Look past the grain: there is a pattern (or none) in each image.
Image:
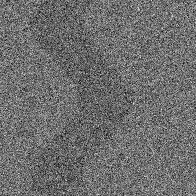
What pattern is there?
a wavy band
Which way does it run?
top to bottom
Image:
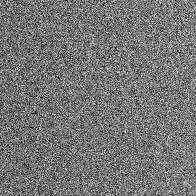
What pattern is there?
a smooth slope
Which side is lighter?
right
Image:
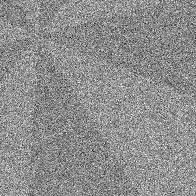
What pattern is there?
spokes from one point
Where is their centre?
top left
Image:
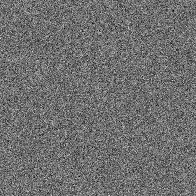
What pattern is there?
only noise
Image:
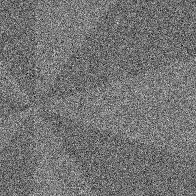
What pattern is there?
spokes from one point
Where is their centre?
middle left
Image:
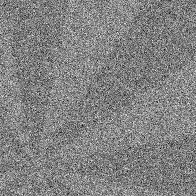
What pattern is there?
spokes from one point
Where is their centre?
bottom left
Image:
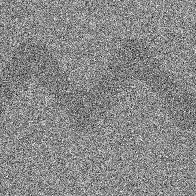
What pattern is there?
a wavy band
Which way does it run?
left to right
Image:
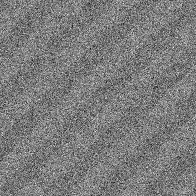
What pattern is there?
diagonal stripes
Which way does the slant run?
bottom left to top right
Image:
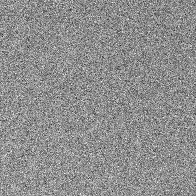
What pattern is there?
a smooth slope
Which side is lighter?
bottom left
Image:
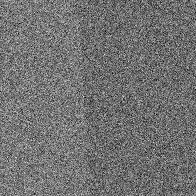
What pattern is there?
a sharp edge
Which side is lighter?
left
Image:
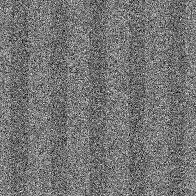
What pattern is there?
vertical stripes
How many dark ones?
5
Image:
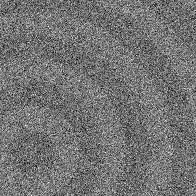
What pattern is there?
rings round one point
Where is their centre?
bottom left
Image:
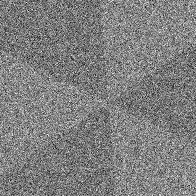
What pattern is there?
spokes from one point
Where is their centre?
centre
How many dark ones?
3
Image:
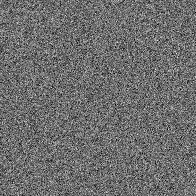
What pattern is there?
only noise
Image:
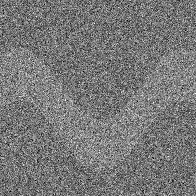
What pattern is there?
a wavy band
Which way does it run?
left to right
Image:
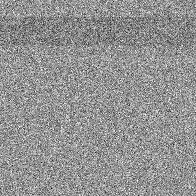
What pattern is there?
one horizontal stripe
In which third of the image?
top
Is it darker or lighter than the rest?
darker
